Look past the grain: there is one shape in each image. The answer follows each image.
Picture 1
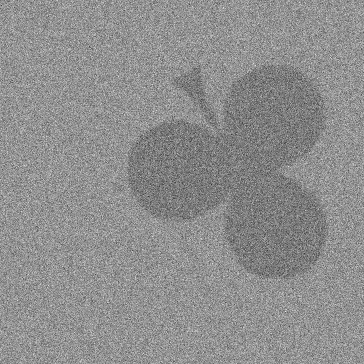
club
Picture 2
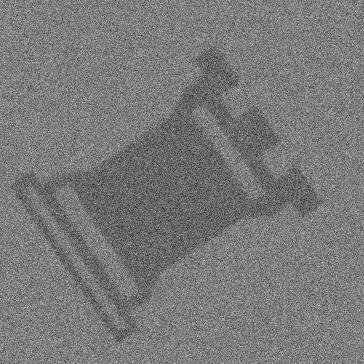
chess rook
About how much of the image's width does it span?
nearly all
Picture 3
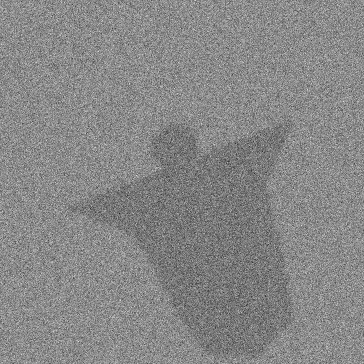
bell
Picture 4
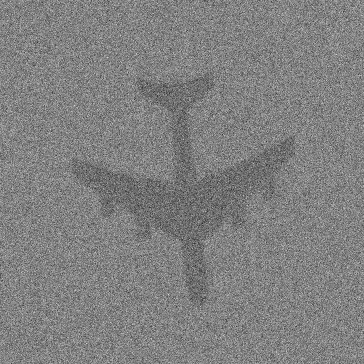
airplane
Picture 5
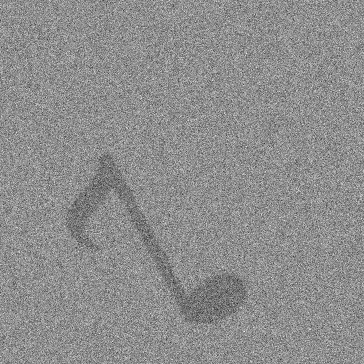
musical note
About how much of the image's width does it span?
half
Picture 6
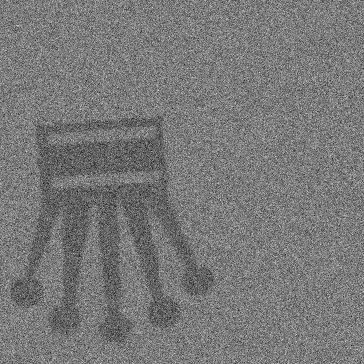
chess queen
